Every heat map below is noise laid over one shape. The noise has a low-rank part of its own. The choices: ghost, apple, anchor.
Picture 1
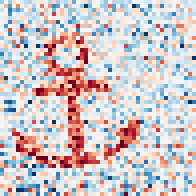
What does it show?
red anchor
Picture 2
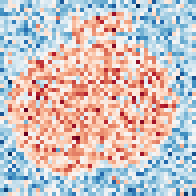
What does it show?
red apple
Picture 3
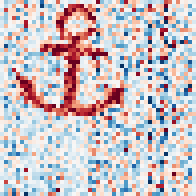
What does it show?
red anchor
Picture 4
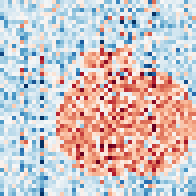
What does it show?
red apple
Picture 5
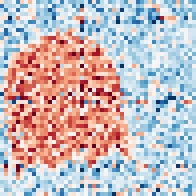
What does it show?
red ghost
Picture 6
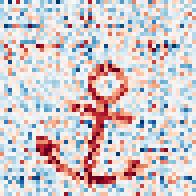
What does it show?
red anchor
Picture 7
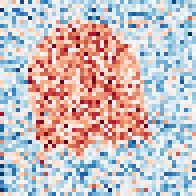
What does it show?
red ghost
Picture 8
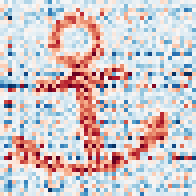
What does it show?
red anchor
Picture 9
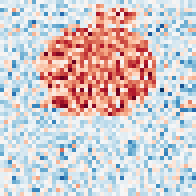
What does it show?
red apple
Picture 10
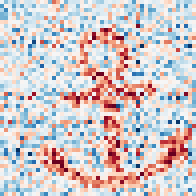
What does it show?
red anchor
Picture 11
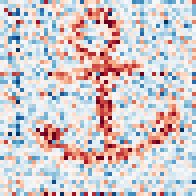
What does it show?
red anchor
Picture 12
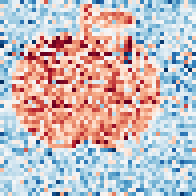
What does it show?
red apple
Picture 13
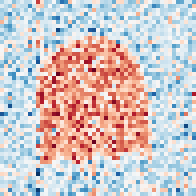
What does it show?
red ghost
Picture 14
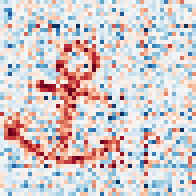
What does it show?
red anchor
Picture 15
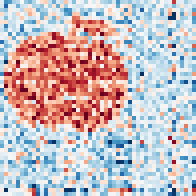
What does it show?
red apple
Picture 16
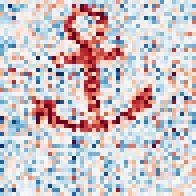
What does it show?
red anchor
